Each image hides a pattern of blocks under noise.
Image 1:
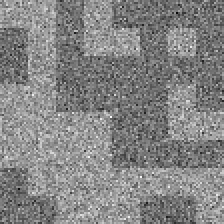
mirrored about the diagonal from the bottom left
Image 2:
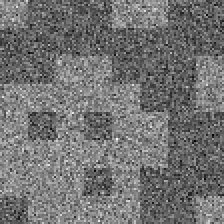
mirrored about the diagonal from the bottom left
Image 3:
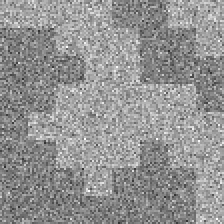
mirrored about the diagonal from the bottom left
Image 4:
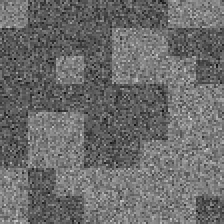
mirrored about the diagonal from the top left
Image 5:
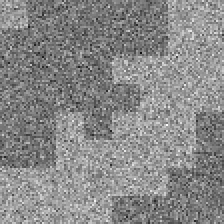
mirrored about the diagonal from the top left
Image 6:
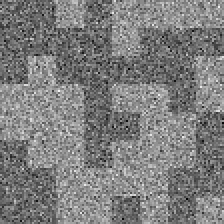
no symmetry
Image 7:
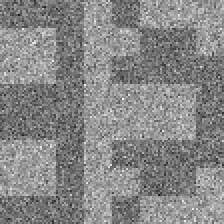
top and bottom mirror each other
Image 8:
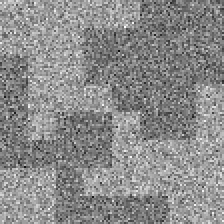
mirrored about the diagonal from the bottom left
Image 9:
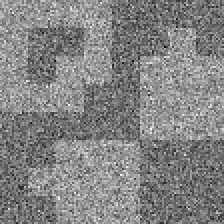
mirrored about the diagonal from the top left
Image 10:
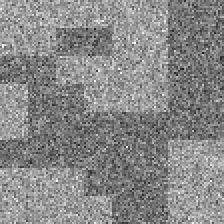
no symmetry
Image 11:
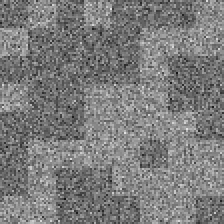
mirrored about the diagonal from the top left
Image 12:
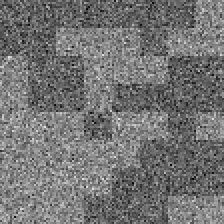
no symmetry
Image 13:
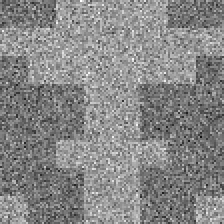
left and right mirror each other
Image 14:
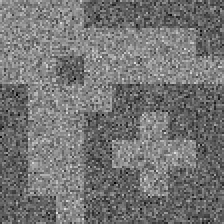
mirrored about the diagonal from the top left
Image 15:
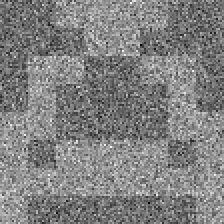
left and right mirror each other
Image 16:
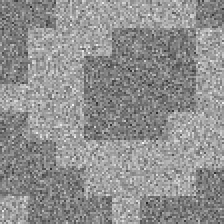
mirrored about the diagonal from the bottom left
